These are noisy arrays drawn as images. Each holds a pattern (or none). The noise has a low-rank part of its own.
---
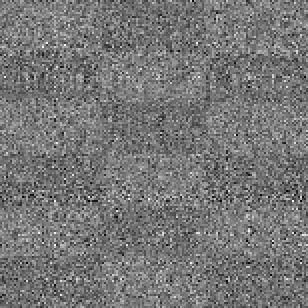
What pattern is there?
a checkerboard
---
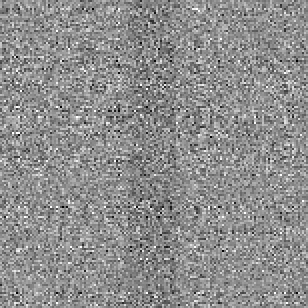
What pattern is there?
one band of columns
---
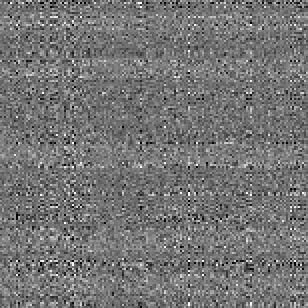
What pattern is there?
bands of rows
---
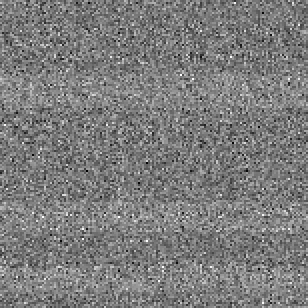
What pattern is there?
bands of rows
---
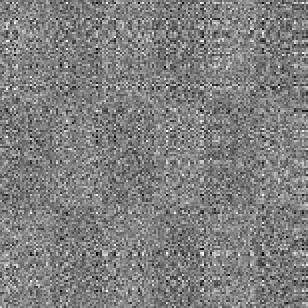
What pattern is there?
a checkerboard
